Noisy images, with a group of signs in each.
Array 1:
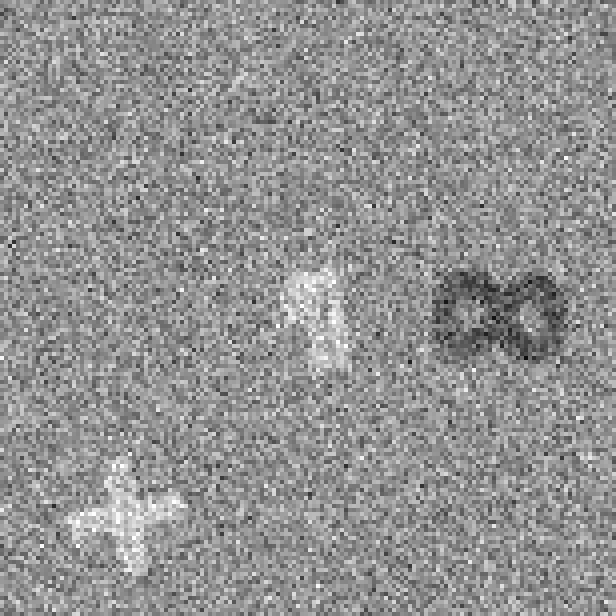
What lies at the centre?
pilcrow
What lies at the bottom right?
nothing
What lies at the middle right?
infinity sign
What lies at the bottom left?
plus sign
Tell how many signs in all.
3
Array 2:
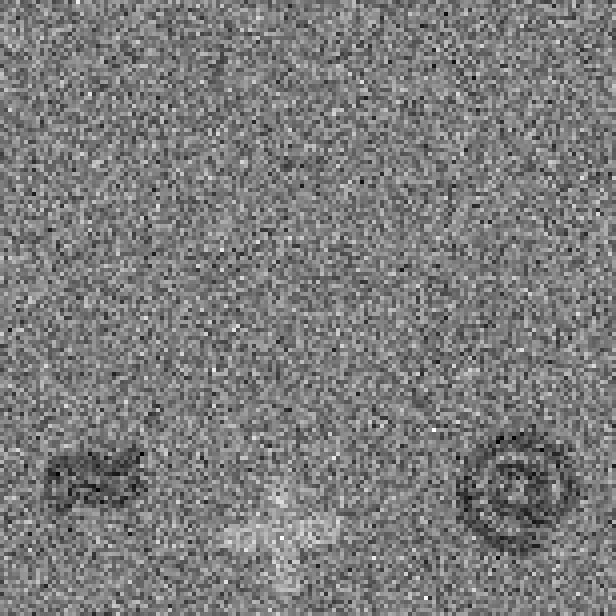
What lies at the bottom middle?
plus sign
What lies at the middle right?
nothing
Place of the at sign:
bottom right
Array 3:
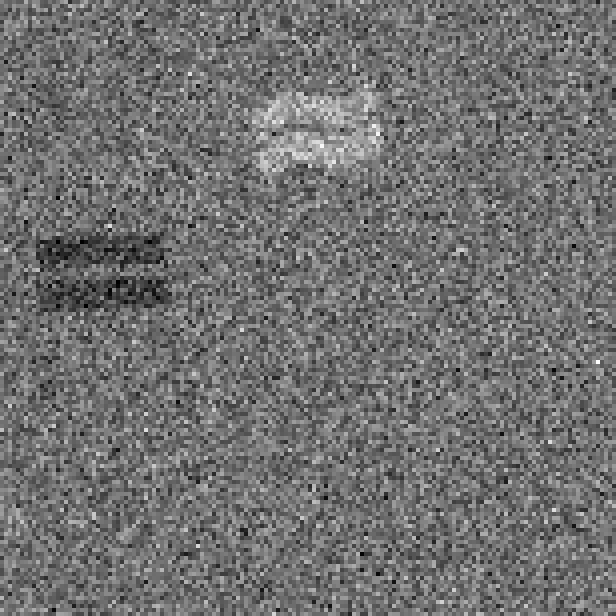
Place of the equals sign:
middle left
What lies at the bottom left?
nothing
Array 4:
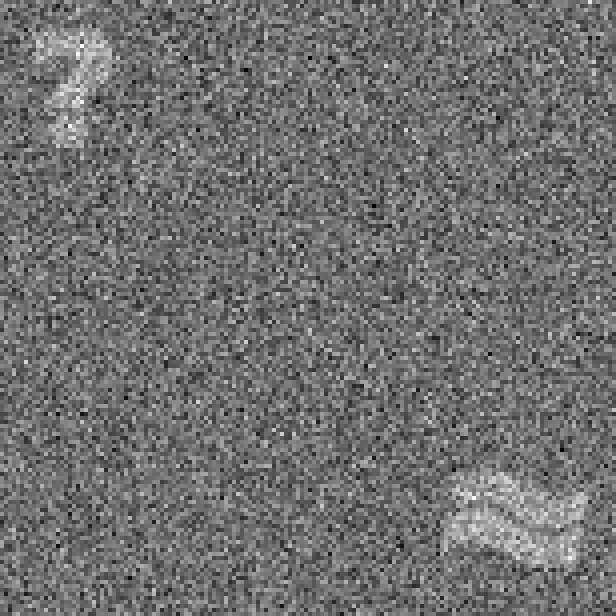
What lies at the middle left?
nothing
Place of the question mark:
top left
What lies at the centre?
nothing
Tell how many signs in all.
2
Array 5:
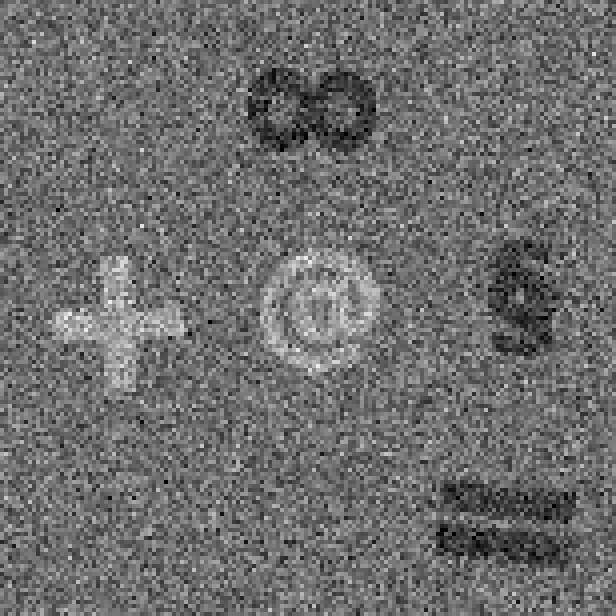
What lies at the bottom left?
nothing
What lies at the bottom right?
equals sign
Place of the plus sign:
middle left
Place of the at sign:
centre
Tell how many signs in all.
5
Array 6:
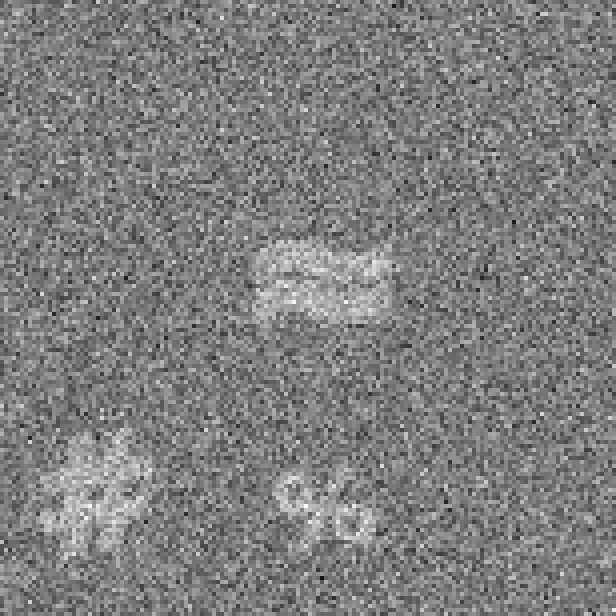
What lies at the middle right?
nothing
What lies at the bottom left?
hash sign
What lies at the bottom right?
nothing
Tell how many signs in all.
3
